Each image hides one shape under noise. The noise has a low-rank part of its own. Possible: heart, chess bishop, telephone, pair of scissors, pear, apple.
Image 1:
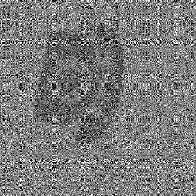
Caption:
dark telephone
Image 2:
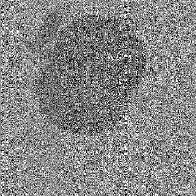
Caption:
dark apple
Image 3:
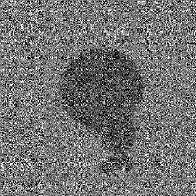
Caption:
dark pear
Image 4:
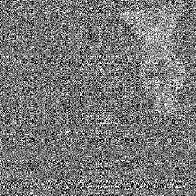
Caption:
light chess bishop
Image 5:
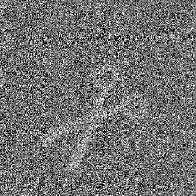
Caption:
light pair of scissors
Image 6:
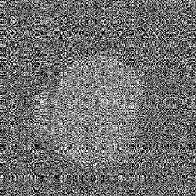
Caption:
light apple
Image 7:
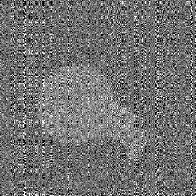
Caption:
light pear
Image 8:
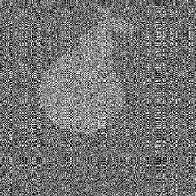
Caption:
light pear
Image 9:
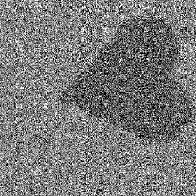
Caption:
dark heart
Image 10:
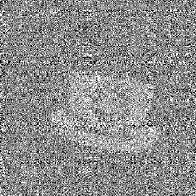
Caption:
light telephone
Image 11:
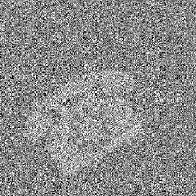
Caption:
light telephone
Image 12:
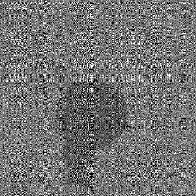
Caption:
dark pear
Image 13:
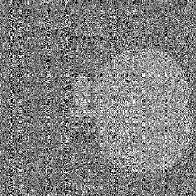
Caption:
light apple
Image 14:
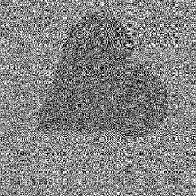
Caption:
dark heart
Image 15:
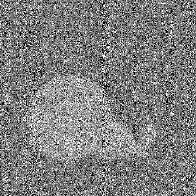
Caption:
light pear
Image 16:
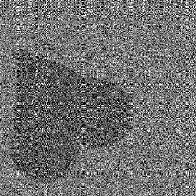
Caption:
dark heart
